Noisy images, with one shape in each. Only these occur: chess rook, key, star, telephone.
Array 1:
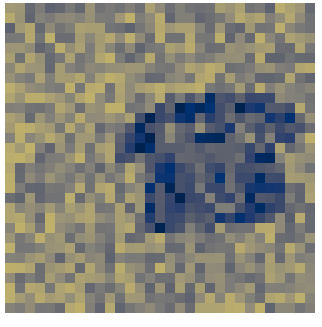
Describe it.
dark telephone
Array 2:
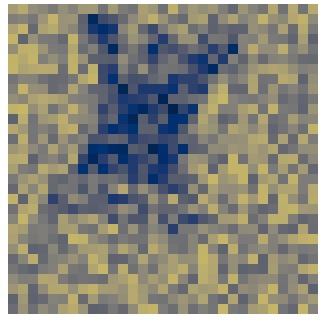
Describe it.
dark chess rook
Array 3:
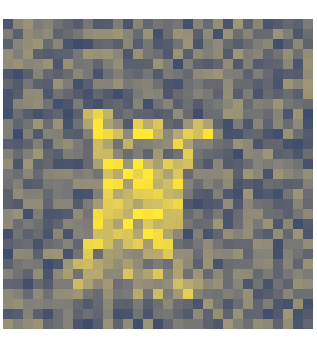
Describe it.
light chess rook
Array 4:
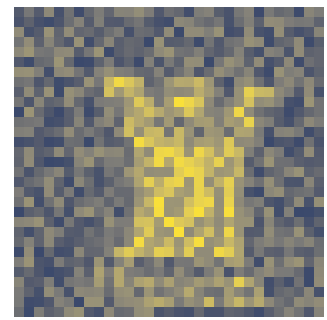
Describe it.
light chess rook
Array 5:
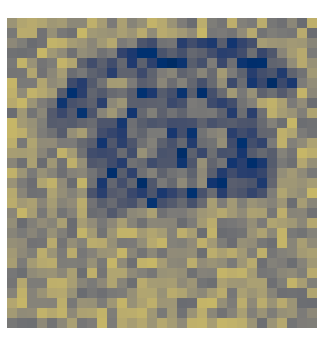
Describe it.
dark telephone
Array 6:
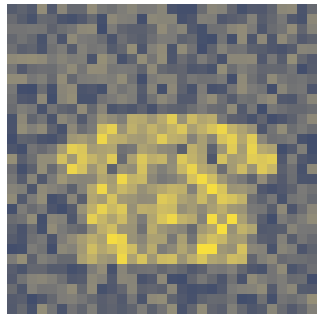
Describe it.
light telephone
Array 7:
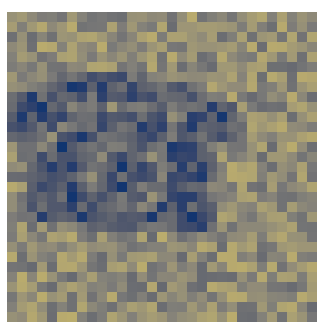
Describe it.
dark telephone
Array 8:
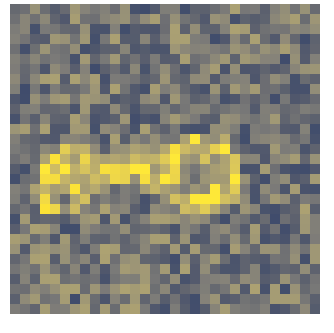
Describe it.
light key
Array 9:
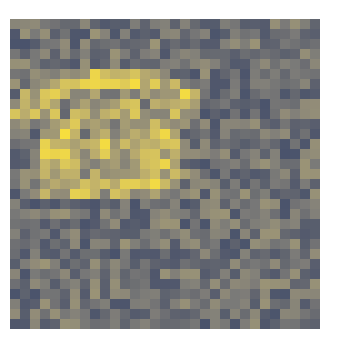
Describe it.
light telephone
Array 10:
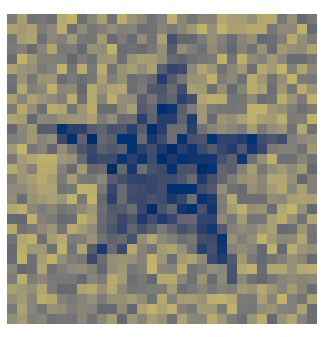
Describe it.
dark star
